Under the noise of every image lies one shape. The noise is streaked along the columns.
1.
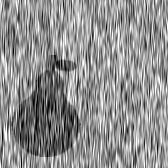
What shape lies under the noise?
pear
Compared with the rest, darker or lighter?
darker
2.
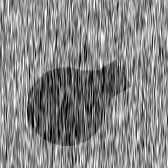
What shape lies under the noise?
light bulb
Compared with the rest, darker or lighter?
darker
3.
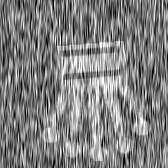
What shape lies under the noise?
chess queen
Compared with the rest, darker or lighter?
lighter
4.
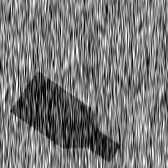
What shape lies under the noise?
bottle
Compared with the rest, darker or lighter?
darker
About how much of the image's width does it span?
two thirds
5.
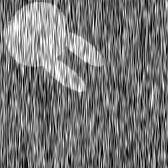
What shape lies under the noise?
rabbit's head
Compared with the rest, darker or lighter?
lighter
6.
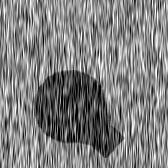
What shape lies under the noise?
light bulb
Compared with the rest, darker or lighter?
darker
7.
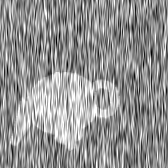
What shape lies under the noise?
teapot
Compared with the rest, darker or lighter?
lighter
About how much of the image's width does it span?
two thirds
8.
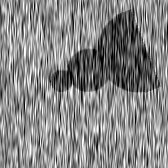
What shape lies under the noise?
chess pawn
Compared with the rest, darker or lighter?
darker
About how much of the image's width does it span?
two thirds
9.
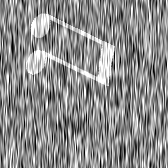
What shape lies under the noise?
pair of musical notes
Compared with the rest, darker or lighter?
lighter
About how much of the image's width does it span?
half
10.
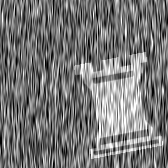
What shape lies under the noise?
chess rook
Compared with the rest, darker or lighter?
lighter
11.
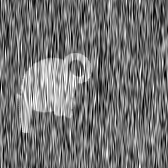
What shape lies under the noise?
teapot
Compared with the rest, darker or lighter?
lighter
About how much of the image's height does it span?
half
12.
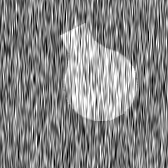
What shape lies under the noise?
light bulb
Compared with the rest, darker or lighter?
lighter
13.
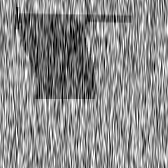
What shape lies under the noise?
flag
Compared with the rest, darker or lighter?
darker
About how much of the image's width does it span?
two thirds
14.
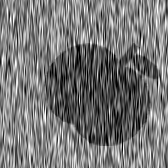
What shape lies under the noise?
apple
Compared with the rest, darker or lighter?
darker
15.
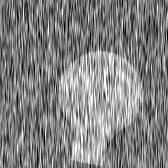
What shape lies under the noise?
light bulb
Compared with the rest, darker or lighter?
lighter
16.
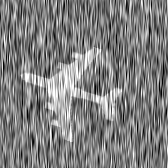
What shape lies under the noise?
airplane
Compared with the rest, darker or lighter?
lighter
